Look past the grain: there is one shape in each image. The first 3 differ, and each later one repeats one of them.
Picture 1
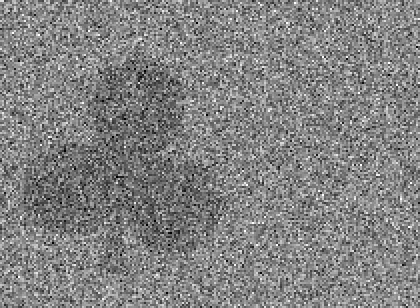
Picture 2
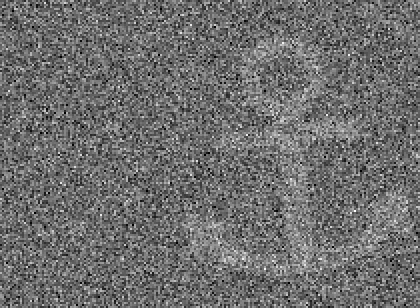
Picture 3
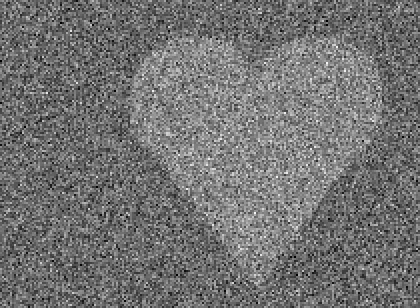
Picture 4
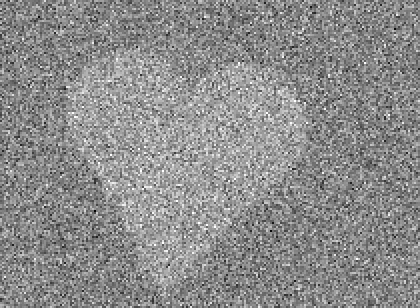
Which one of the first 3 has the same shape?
3
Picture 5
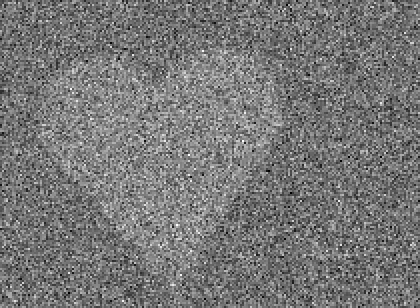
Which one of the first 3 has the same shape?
3
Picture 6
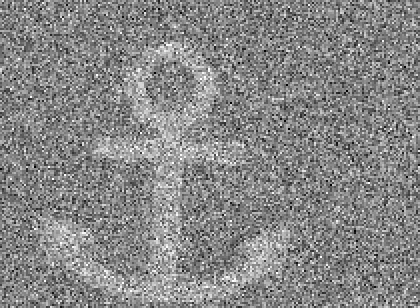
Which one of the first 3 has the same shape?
2
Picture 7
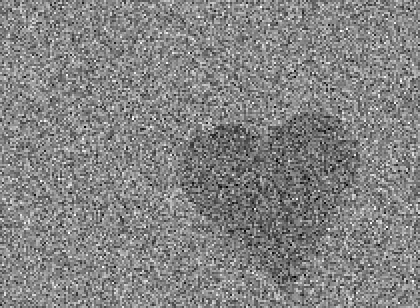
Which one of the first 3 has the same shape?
3
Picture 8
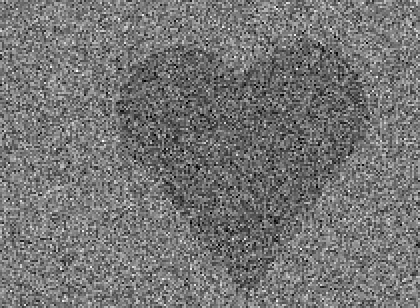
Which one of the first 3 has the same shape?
3
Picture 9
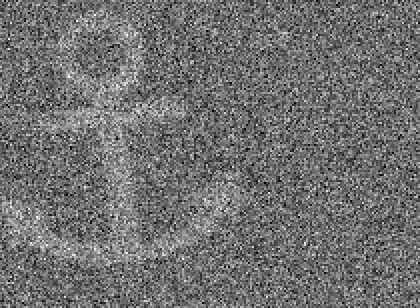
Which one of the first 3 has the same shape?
2
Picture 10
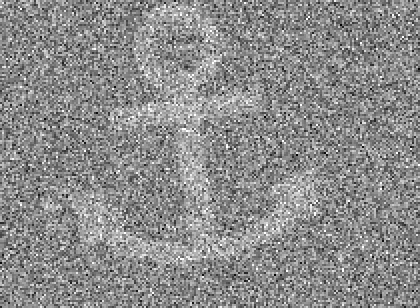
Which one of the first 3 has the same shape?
2
